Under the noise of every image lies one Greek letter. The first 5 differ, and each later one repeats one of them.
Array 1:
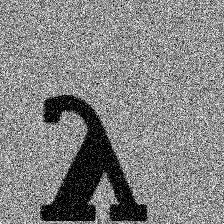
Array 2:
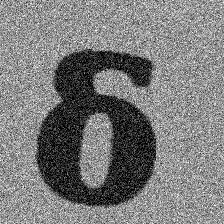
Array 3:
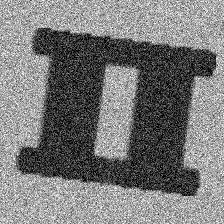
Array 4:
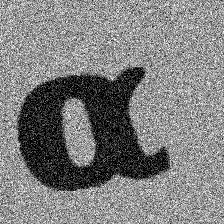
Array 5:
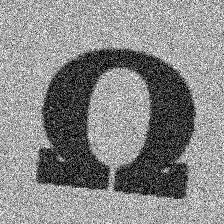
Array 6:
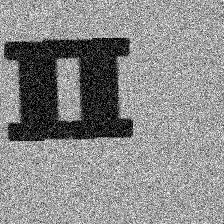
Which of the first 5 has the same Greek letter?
3
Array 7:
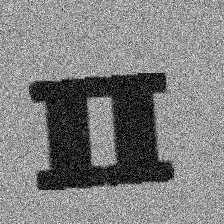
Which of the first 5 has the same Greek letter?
3
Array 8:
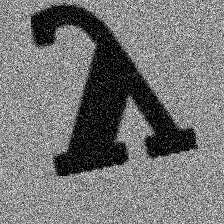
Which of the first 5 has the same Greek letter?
1
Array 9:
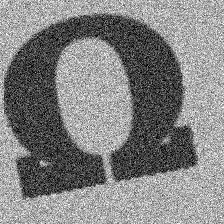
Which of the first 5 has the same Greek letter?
5
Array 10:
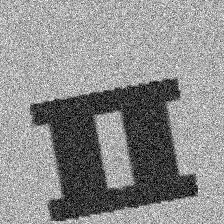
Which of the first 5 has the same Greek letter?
3
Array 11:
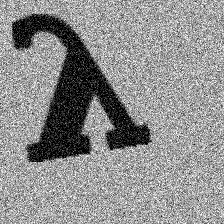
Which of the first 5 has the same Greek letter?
1
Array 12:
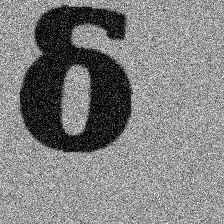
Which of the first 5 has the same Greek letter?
2
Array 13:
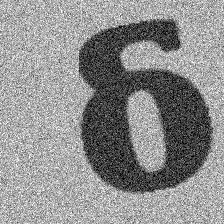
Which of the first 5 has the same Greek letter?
2
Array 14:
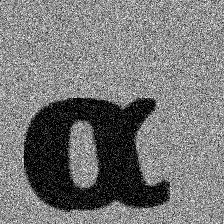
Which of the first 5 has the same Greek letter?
4
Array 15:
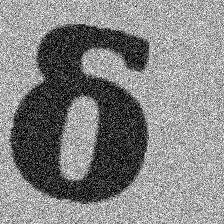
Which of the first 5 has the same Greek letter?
2
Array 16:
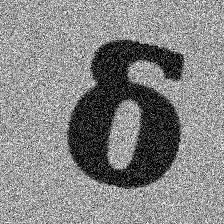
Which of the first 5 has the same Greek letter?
2
